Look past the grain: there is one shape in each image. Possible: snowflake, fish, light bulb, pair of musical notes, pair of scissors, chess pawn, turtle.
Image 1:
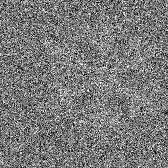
snowflake
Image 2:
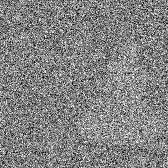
chess pawn
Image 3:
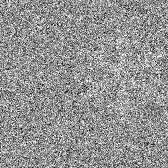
snowflake
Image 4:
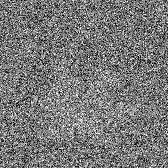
turtle
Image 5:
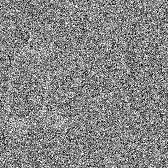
pair of musical notes
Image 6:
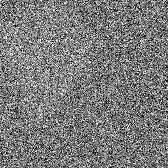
light bulb
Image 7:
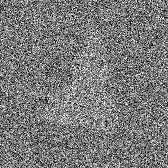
chess pawn
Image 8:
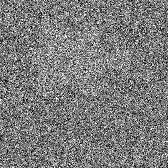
turtle
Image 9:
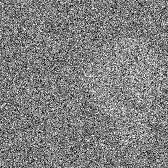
light bulb
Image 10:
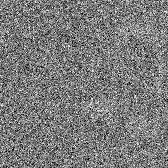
pair of musical notes
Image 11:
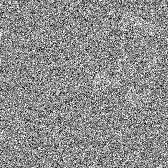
pair of musical notes
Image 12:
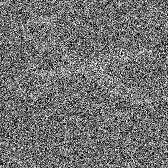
pair of scissors
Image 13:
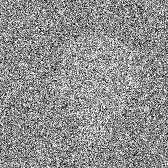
light bulb
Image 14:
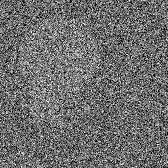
light bulb
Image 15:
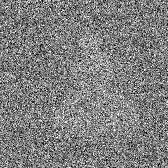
chess pawn
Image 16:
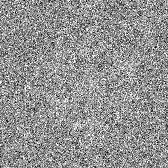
snowflake
